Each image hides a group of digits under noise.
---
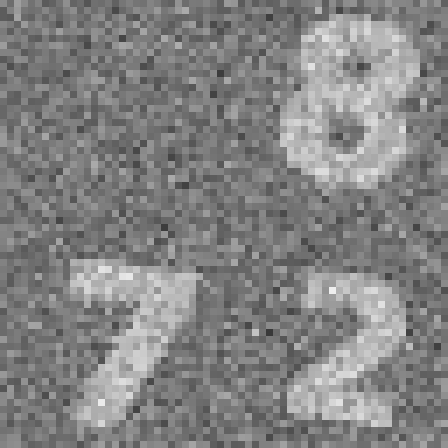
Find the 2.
bottom right
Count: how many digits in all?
3
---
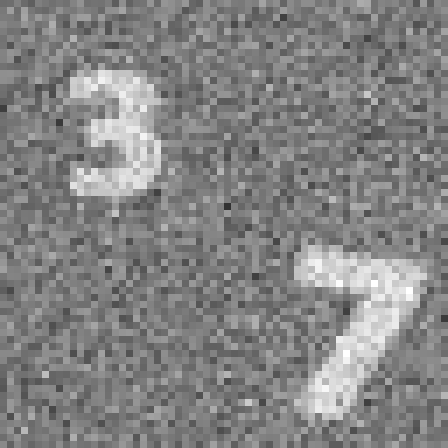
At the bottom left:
nothing
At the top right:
nothing
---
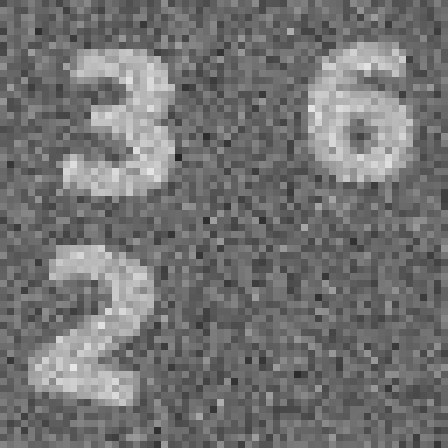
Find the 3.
top left
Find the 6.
top right
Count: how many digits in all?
3
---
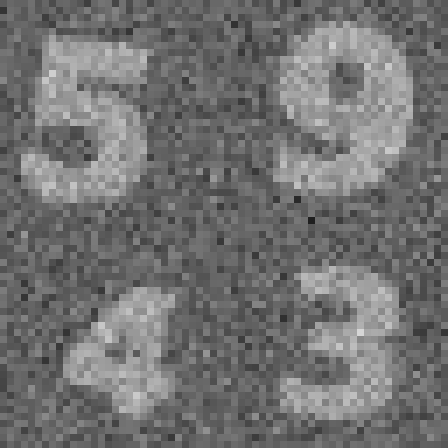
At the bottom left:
4
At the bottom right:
3
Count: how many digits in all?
4
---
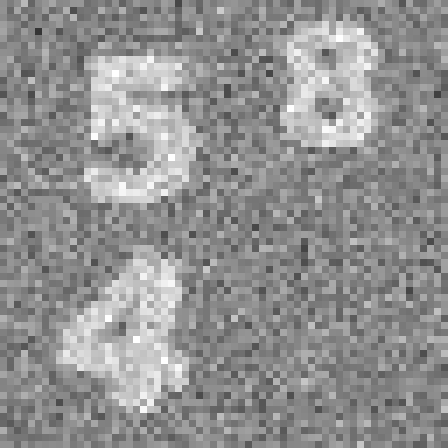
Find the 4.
bottom left
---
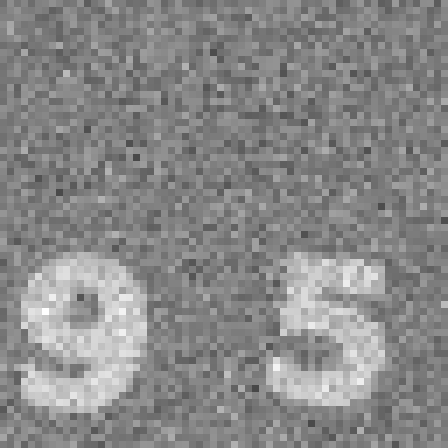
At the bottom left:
9
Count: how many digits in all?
2
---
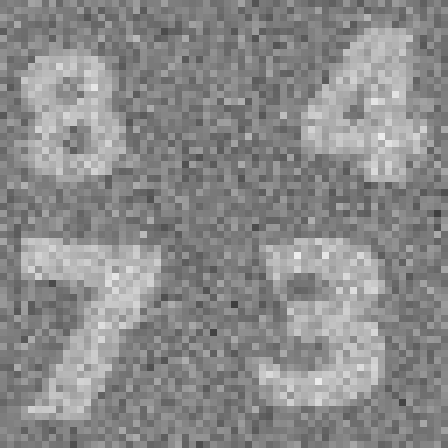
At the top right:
4
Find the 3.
bottom right
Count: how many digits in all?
4
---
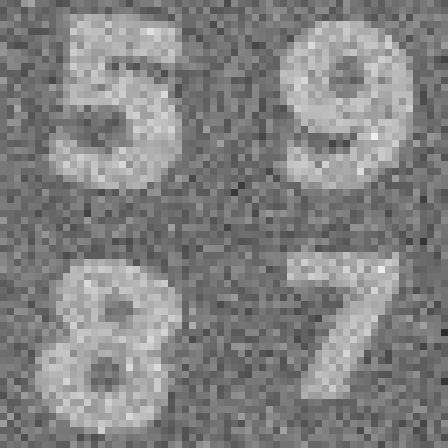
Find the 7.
bottom right
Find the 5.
top left
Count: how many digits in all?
4
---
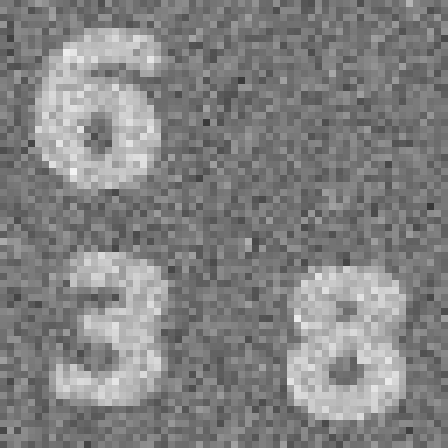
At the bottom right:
8
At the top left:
6
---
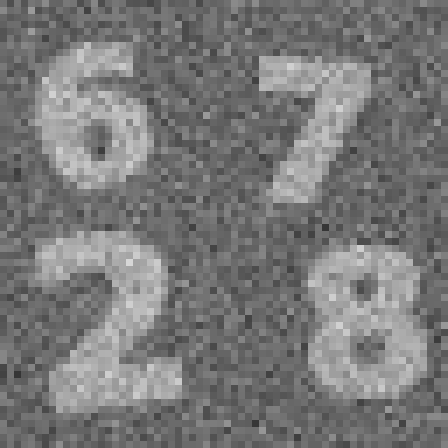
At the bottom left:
2
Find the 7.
top right
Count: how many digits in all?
4
